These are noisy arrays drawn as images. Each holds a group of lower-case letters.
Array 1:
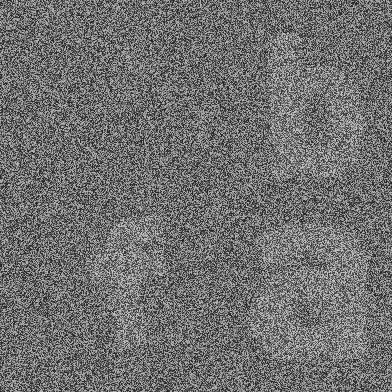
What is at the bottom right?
a
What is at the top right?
b
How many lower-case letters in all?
3
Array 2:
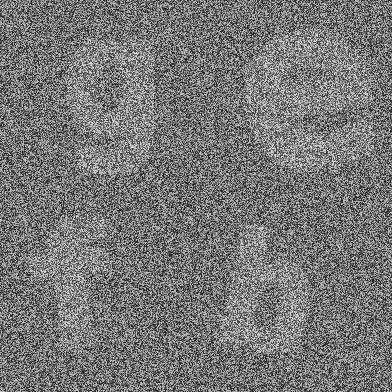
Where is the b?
bottom right
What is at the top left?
g
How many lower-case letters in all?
4
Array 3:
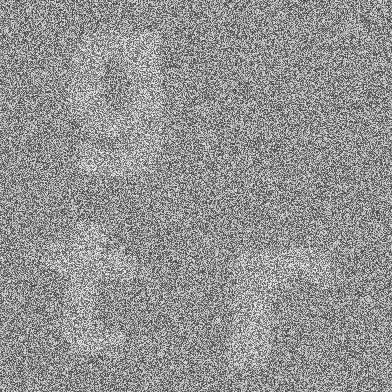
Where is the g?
top left
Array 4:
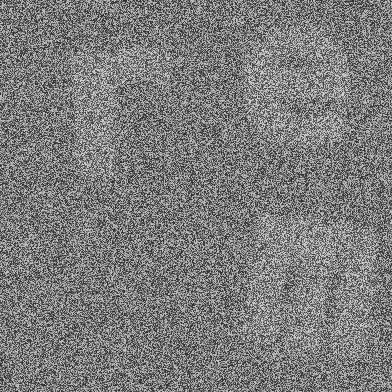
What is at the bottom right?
m
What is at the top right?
e
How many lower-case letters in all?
3
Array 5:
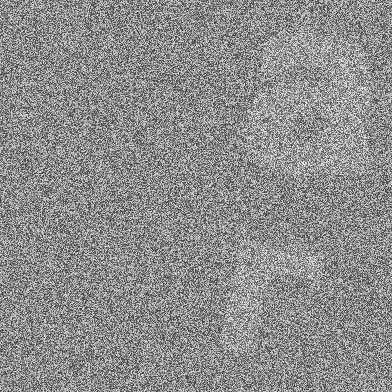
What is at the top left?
nothing
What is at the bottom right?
r
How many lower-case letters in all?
2
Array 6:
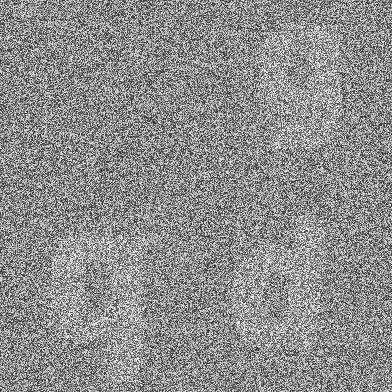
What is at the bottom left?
q
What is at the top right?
g
